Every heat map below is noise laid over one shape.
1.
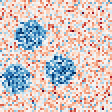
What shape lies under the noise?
three dots
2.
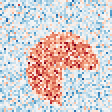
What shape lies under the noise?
disc with a wedge cut out
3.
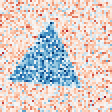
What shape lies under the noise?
triangle
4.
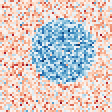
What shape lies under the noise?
disc
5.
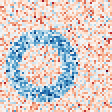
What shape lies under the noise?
ring
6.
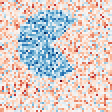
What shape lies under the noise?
disc with a wedge cut out
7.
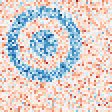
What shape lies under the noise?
bullseye
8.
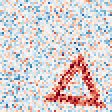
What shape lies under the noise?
triangle frame
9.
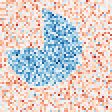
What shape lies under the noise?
disc with a wedge cut out
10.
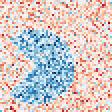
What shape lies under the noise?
disc with a wedge cut out
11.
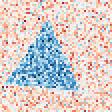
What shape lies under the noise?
triangle
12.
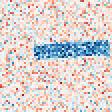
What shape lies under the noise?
bar
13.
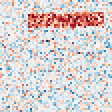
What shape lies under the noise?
bar
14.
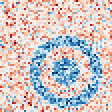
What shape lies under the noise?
bullseye
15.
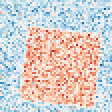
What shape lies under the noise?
square
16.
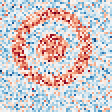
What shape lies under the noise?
bullseye
